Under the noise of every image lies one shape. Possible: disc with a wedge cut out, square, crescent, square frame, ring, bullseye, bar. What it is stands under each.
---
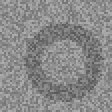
ring
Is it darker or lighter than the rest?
darker
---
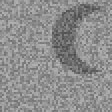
crescent
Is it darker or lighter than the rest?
darker
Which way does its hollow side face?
right
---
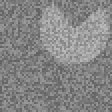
disc with a wedge cut out
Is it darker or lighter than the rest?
lighter
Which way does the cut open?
up
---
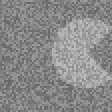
disc with a wedge cut out
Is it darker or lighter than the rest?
lighter
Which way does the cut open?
right
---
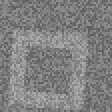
square frame
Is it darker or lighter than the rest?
lighter
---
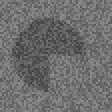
disc with a wedge cut out
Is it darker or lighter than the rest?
darker
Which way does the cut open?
down and right
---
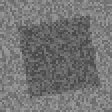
square
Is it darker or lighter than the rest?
darker
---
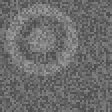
bullseye
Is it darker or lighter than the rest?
lighter
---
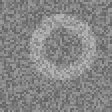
ring
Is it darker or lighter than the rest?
lighter
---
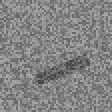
bar
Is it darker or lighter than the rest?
darker
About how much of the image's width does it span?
half
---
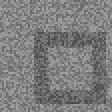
square frame
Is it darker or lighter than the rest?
darker
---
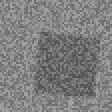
square
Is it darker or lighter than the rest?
darker
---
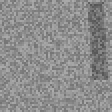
bar
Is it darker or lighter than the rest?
darker
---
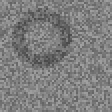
ring
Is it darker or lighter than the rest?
darker
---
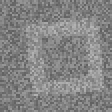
square frame
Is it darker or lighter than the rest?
lighter
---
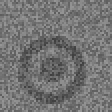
bullseye
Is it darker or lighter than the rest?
darker
